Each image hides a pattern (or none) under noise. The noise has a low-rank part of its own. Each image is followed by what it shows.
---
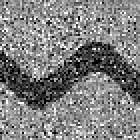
a wavy band
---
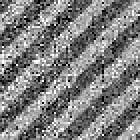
diagonal stripes
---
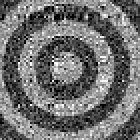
rings round one point
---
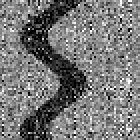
a wavy band
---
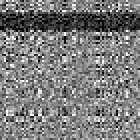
one horizontal stripe
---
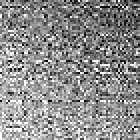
a smooth slope
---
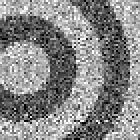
rings round one point
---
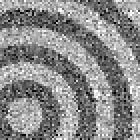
rings round one point
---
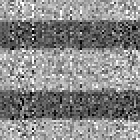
horizontal stripes
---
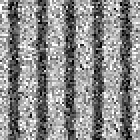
vertical stripes
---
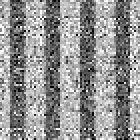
vertical stripes
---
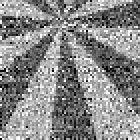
spokes from one point
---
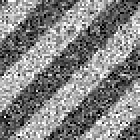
diagonal stripes
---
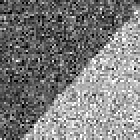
a sharp edge
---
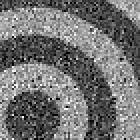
rings round one point
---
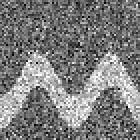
a wavy band
